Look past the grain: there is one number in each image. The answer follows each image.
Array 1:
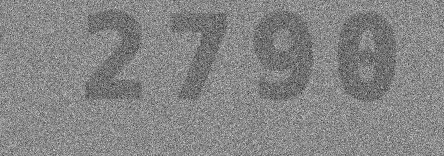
2790
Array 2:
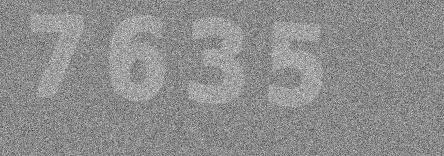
7635
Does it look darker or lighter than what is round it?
lighter
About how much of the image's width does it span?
two thirds
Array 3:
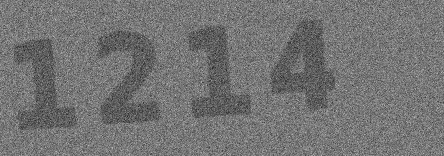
1214
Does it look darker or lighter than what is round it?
darker
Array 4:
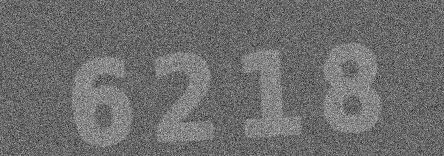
6218
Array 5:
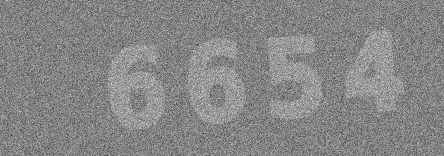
6654
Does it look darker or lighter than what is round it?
lighter
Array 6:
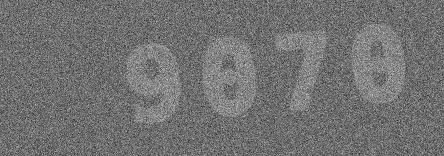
9070
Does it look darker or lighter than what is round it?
lighter
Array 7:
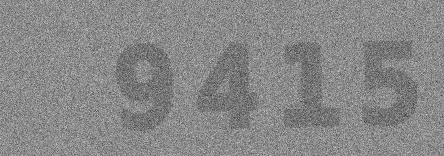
9415
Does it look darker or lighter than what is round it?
darker
